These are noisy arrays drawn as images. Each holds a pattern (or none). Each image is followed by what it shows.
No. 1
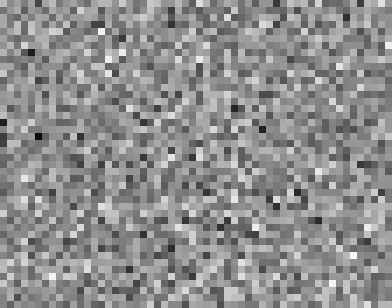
only noise
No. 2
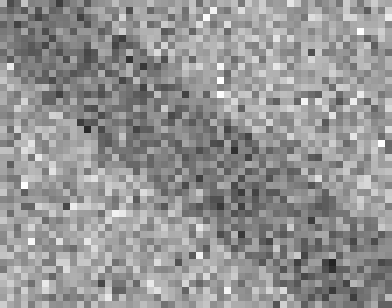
a diagonal band
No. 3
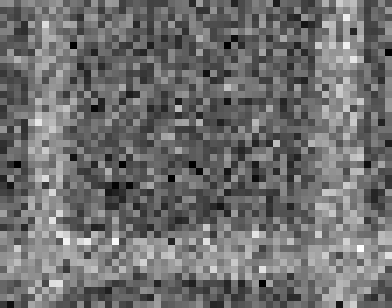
bands of rows crossing bands of columns
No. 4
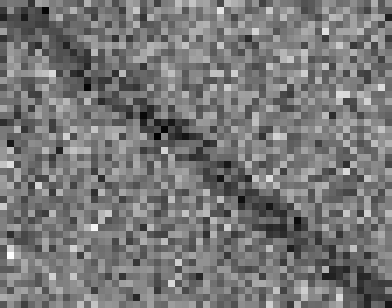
a diagonal band
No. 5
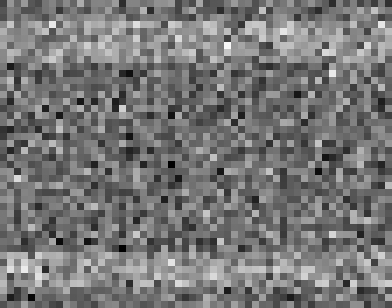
bands of rows
